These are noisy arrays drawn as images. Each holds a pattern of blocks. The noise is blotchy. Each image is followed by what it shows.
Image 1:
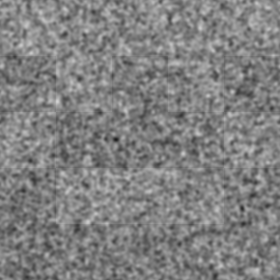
left and right mirror each other
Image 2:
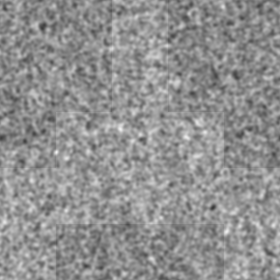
left and right mirror each other
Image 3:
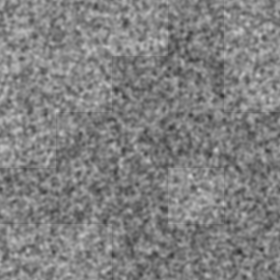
mirrored about the diagonal from the top left
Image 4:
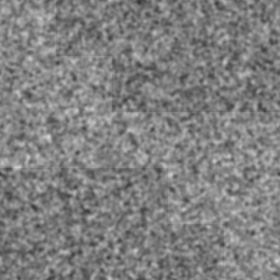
the same after a half turn
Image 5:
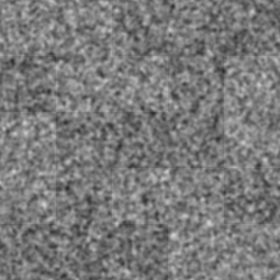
the same after a half turn
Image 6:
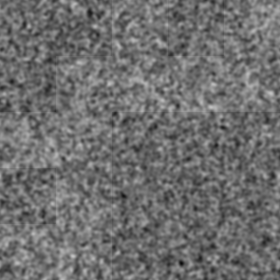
mirrored about the diagonal from the top left
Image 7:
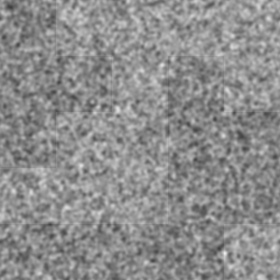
no symmetry
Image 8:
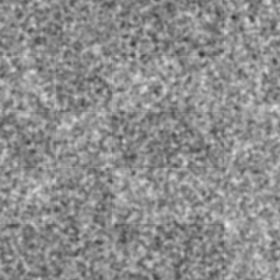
top and bottom mirror each other
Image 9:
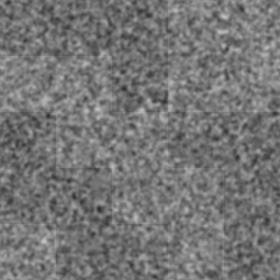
mirrored about the diagonal from the bottom left
